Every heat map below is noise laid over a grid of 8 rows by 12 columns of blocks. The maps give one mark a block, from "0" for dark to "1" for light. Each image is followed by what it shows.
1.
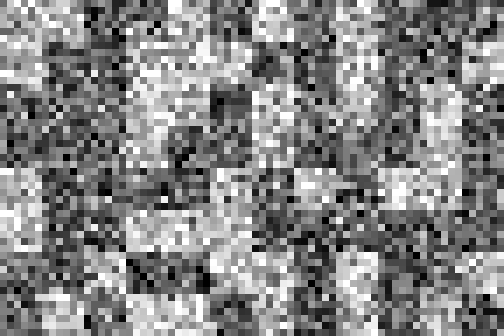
1 1 0 0 1 0 1 0 1 0 0 0
1 0 0 1 1 1 0 0 1 0 0 1
0 0 0 1 1 0 1 0 1 0 1 0
0 0 0 1 0 0 1 0 0 0 1 0
1 0 0 0 0 1 0 1 0 1 1 0
1 0 0 1 1 1 0 0 0 0 0 0
0 0 1 0 0 1 1 0 1 0 0 1
0 1 0 1 1 0 1 0 1 0 1 0
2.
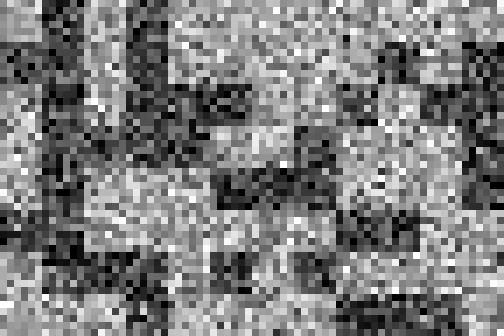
1 0 1 0 1 1 1 1 1 1 1 1
0 0 1 0 1 1 1 1 1 0 1 0
1 0 1 0 0 0 1 1 0 1 0 0
1 0 0 0 0 1 1 0 1 1 1 0
1 0 1 1 1 0 0 0 1 1 1 0
0 0 1 1 1 1 1 1 0 0 1 1
1 0 0 0 1 0 1 0 1 1 1 1
1 1 1 0 1 1 1 1 0 0 0 1
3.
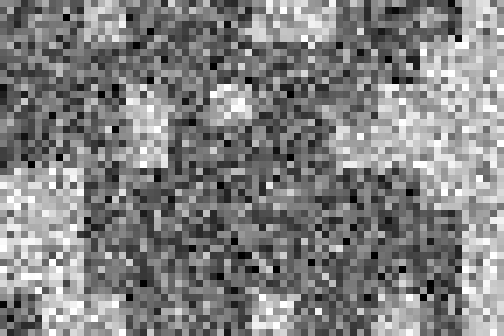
0 0 1 0 0 0 1 1 0 0 0 1
0 0 0 0 0 0 0 0 0 0 1 1
0 0 0 1 0 1 0 0 0 1 1 1
0 0 0 1 0 0 0 0 1 1 1 1
1 1 0 0 0 0 0 0 0 0 1 1
1 1 0 0 0 0 0 0 0 0 0 1
1 1 0 0 0 0 0 0 0 0 0 1
0 1 1 0 0 0 1 0 0 1 0 1
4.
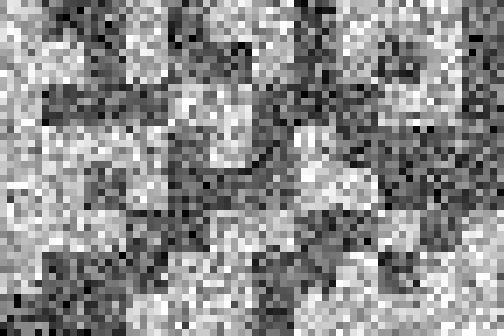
1 0 0 1 0 1 1 0 1 1 1 0
1 1 0 1 0 0 1 0 1 0 1 0
1 0 0 0 1 1 0 0 0 1 1 0
1 1 1 1 0 1 0 1 0 0 0 0
1 1 0 1 0 0 0 1 1 0 0 0
1 1 1 0 0 1 1 0 0 1 0 1
1 0 0 0 1 1 0 0 1 0 1 1
0 0 0 1 1 1 0 1 1 1 1 1
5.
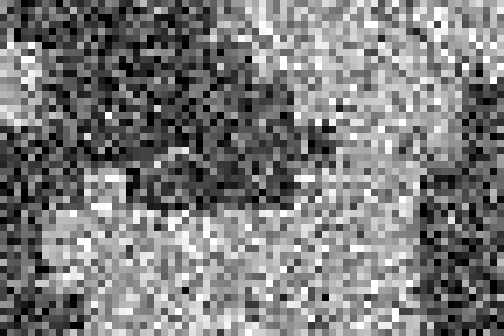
0 0 0 0 0 1 1 1 1 1 1 1
1 0 0 0 0 0 1 1 1 1 1 1
1 0 0 0 0 0 0 1 1 1 1 0
0 0 0 0 0 0 0 0 1 1 1 0
0 0 1 0 0 0 0 1 1 1 0 0
0 1 1 1 1 1 1 1 1 1 0 0
0 1 1 1 1 1 1 1 1 1 0 0
0 0 1 1 1 1 1 1 1 1 0 0
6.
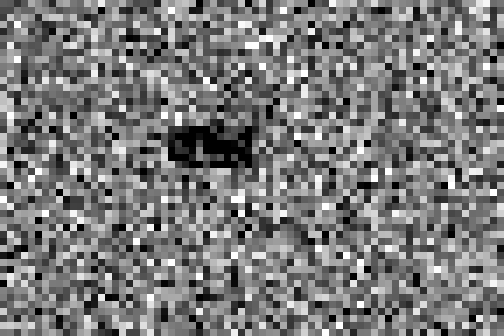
1 1 1 1 1 1 1 1 1 1 1 1
1 1 1 1 1 1 1 1 1 1 1 1
1 1 1 1 1 1 1 1 1 1 1 1
1 1 1 1 0 0 1 1 1 1 1 1
1 1 1 1 1 1 1 1 1 1 1 1
1 1 1 1 1 1 1 1 1 1 1 1
1 1 1 1 1 1 1 1 1 1 1 1
1 1 1 1 1 1 1 1 1 1 1 1
